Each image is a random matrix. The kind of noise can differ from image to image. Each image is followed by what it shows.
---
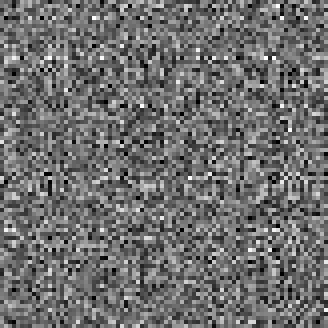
low rank plus noise
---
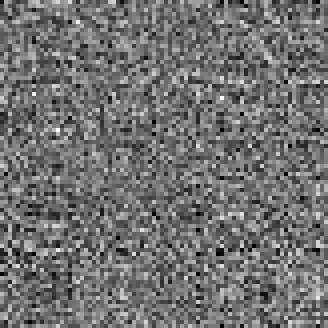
low rank plus noise
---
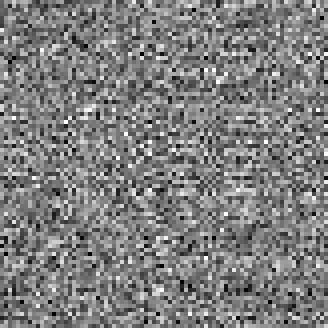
low rank plus noise
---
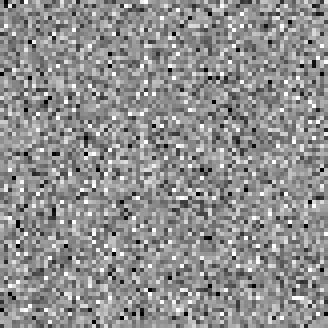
heavy tails
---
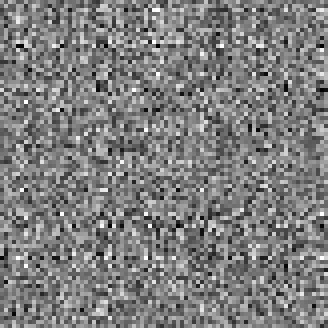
low rank plus noise
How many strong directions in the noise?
two
